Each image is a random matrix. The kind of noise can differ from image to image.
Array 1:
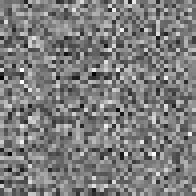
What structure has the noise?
low rank plus noise
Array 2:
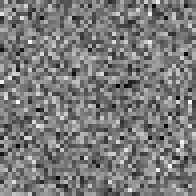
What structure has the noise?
independent entries
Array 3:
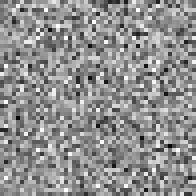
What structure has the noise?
independent entries
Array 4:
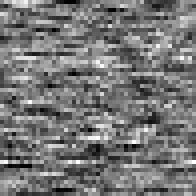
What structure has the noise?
streaked along the rows
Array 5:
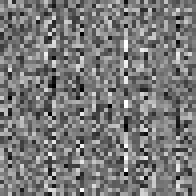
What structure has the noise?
columns of uneven size
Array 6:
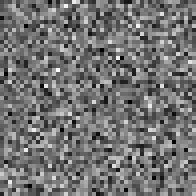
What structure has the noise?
independent entries
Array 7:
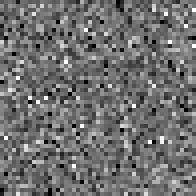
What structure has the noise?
heavy tails
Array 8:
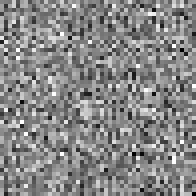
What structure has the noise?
low rank plus noise
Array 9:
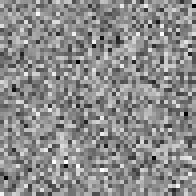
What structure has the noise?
independent entries
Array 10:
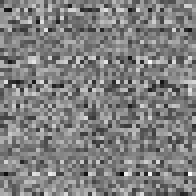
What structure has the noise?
rows of uneven size
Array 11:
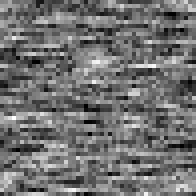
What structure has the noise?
streaked along the rows
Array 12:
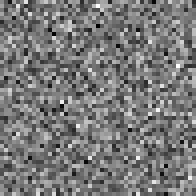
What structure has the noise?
independent entries
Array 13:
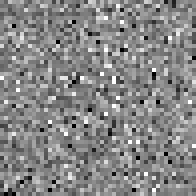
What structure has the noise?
heavy tails
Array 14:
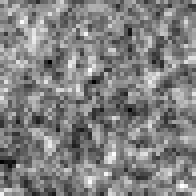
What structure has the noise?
blotchy
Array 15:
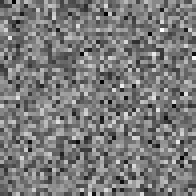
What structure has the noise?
independent entries
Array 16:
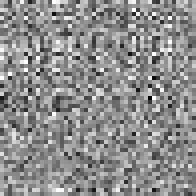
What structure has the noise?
low rank plus noise
